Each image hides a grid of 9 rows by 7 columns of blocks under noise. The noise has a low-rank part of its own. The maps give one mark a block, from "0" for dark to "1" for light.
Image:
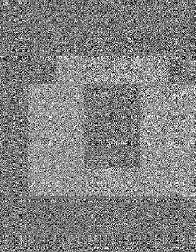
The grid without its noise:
0 0 0 0 0 0 0
0 0 0 0 0 0 0
0 0 1 1 1 1 0
0 1 1 0 0 1 1
0 1 1 0 0 1 1
0 1 1 0 0 1 1
0 1 1 1 1 1 1
0 0 0 0 0 0 0
0 0 0 0 0 0 0
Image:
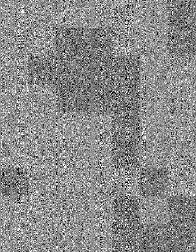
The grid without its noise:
1 1 1 1 1 1 0
1 1 0 0 1 1 0
1 0 0 0 0 1 1
1 1 0 0 0 1 1
1 1 1 1 0 1 1
1 1 1 1 0 1 1
0 1 1 1 1 0 1
1 1 1 1 0 1 0
1 1 1 1 0 0 0
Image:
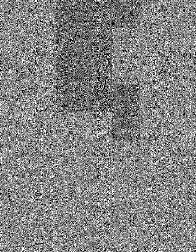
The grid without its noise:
1 1 0 0 0 1 1
1 1 0 0 1 1 1
1 1 0 0 1 1 1
1 1 0 0 0 1 1
1 1 1 1 0 1 1
1 1 1 1 1 1 1
1 1 1 1 1 1 1
1 1 1 1 1 1 1
1 1 1 1 1 1 1
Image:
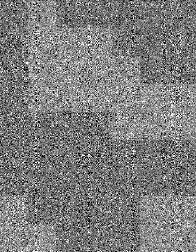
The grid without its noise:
0 1 0 0 0 0 0
0 1 1 1 0 0 0
0 1 1 1 1 0 0
0 1 1 1 1 1 1
0 0 0 0 1 1 1
0 0 0 0 0 0 0
0 0 0 0 0 0 0
1 0 0 0 0 1 1
1 1 0 0 0 1 1
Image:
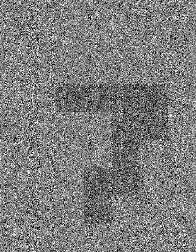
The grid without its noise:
1 1 1 1 1 1 1
1 1 1 1 1 1 1
1 1 1 1 1 1 1
1 1 0 0 0 0 1
1 1 1 1 0 0 1
1 1 1 1 0 1 1
1 1 1 0 0 1 1
1 1 1 0 1 1 1
1 1 1 1 1 1 1
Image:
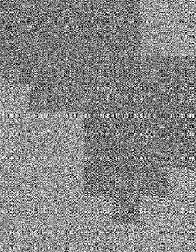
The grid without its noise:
0 0 0 0 0 1 1
0 0 0 0 0 1 1
0 0 0 0 0 0 0
1 0 0 0 0 0 0
1 1 1 0 0 0 0
1 1 1 0 0 0 0
1 1 1 0 0 0 1
1 1 1 1 0 1 1
1 1 1 1 1 1 1
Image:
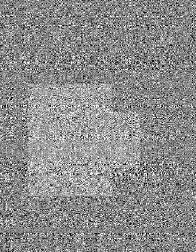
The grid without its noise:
0 0 0 0 0 0 0
0 0 0 0 0 0 0
0 0 0 0 0 0 0
0 1 1 1 0 0 0
0 1 1 1 1 0 0
0 1 1 1 1 0 0
0 1 1 1 0 0 0
0 0 0 0 0 0 0
0 0 0 0 0 0 0
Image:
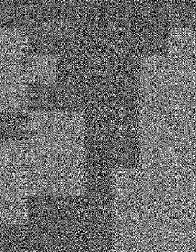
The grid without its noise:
0 0 0 0 0 0 0
1 0 0 0 0 0 1
1 1 0 0 0 1 1
1 0 0 0 0 1 1
0 1 1 0 0 1 1
1 1 1 0 0 1 1
1 1 1 0 1 1 1
1 0 0 0 1 1 1
0 0 0 0 1 1 1
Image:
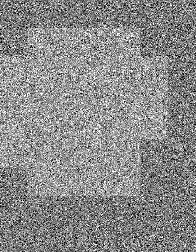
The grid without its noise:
0 0 0 0 0 0 0
0 1 1 1 1 0 0
1 1 1 1 1 1 0
1 1 1 1 1 1 0
1 1 1 1 1 1 0
1 1 1 1 1 0 0
0 1 1 1 1 0 0
0 0 0 0 0 0 0
0 0 0 0 0 0 0
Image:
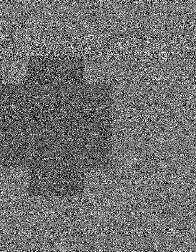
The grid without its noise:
1 1 1 1 1 1 1
1 1 1 1 1 1 1
1 0 0 1 1 1 1
0 0 0 0 1 1 1
0 0 0 0 1 1 1
0 0 0 0 1 1 1
1 0 0 1 1 1 1
1 1 1 1 1 1 1
1 1 1 1 1 1 1
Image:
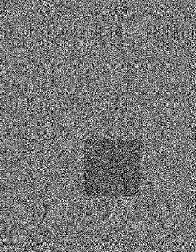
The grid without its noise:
1 1 1 1 1 1 1
1 1 1 1 1 1 1
1 1 1 1 1 1 1
1 1 1 1 1 1 1
1 1 1 1 1 1 1
1 1 1 0 0 1 1
1 1 1 0 0 1 1
1 1 1 1 1 1 1
1 1 1 1 1 1 1
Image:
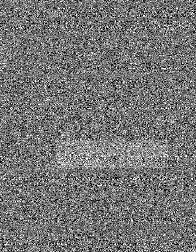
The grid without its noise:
0 0 0 0 0 0 0
0 0 0 0 0 0 0
0 0 0 0 0 0 0
0 0 0 0 0 0 0
0 0 0 0 0 0 0
0 0 1 1 1 1 0
0 0 0 0 0 0 0
0 0 0 0 0 0 0
0 0 0 0 0 0 0
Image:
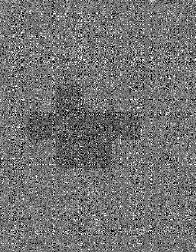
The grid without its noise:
1 1 1 1 1 1 1
1 1 1 1 1 1 1
1 1 1 1 1 1 1
1 1 0 1 1 1 1
1 0 0 0 0 1 1
1 1 0 0 1 1 1
1 1 1 1 1 1 1
1 1 1 1 1 1 1
1 1 1 1 1 1 1
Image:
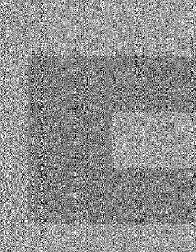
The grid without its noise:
1 1 1 1 1 1 1
1 1 1 1 1 1 1
1 0 0 0 0 0 0
1 0 0 0 0 0 0
1 0 0 0 1 1 1
1 0 0 0 1 1 1
1 0 0 0 0 0 0
1 0 0 0 0 0 0
1 1 1 1 1 1 1
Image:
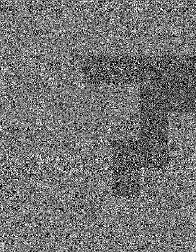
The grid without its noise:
1 1 1 1 1 1 1
1 1 1 1 1 1 1
1 1 1 0 0 0 0
1 1 1 1 1 0 0
1 1 1 1 1 0 1
1 1 1 1 0 0 1
1 1 1 1 0 1 1
1 1 1 1 1 1 1
1 1 1 1 1 1 1
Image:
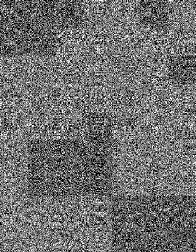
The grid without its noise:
0 0 0 1 1 0 1
0 0 1 1 1 1 1
1 1 1 1 1 1 0
1 1 1 1 1 1 1
1 1 1 0 1 1 1
1 0 0 0 1 1 1
1 0 0 0 1 1 1
1 1 1 1 0 0 0
1 1 1 1 0 0 0
